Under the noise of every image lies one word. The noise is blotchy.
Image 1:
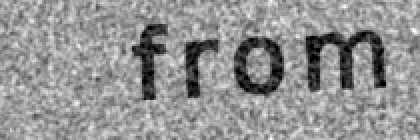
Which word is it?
from
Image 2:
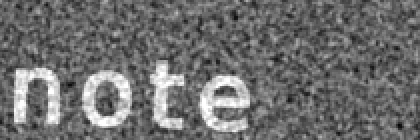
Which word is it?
note
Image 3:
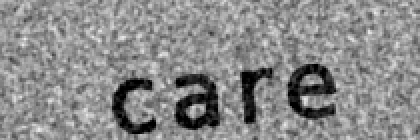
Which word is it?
care
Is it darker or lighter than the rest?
darker
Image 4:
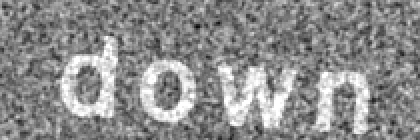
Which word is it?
down
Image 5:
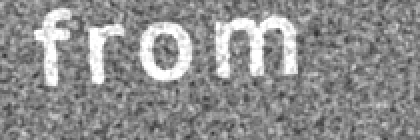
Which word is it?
from
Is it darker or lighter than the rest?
lighter
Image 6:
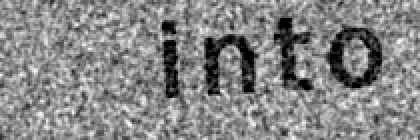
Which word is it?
into
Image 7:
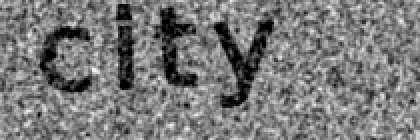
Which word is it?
city
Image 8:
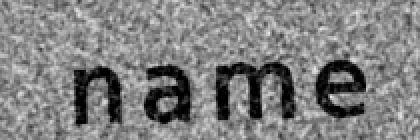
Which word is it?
name
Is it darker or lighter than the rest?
darker
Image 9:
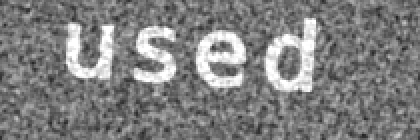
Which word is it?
used
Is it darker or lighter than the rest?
lighter
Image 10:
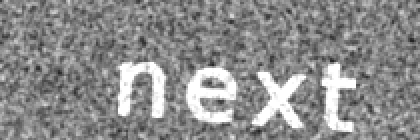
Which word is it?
next
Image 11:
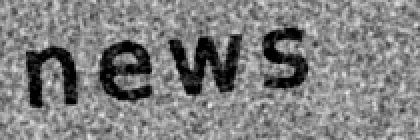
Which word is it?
news
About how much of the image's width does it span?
two thirds
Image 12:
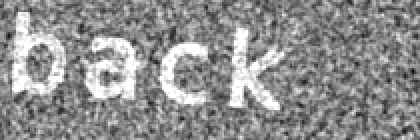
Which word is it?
back
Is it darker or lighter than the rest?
lighter
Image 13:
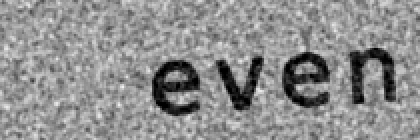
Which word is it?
even
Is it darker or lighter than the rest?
darker
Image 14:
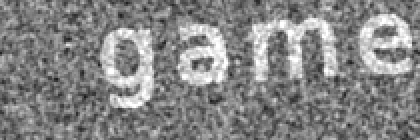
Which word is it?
game
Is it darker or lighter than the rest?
lighter
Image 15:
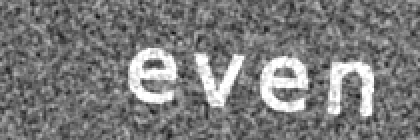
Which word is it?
even
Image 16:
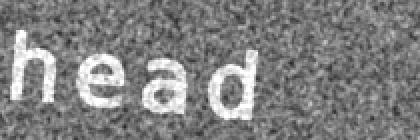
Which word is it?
head
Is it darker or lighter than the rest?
lighter
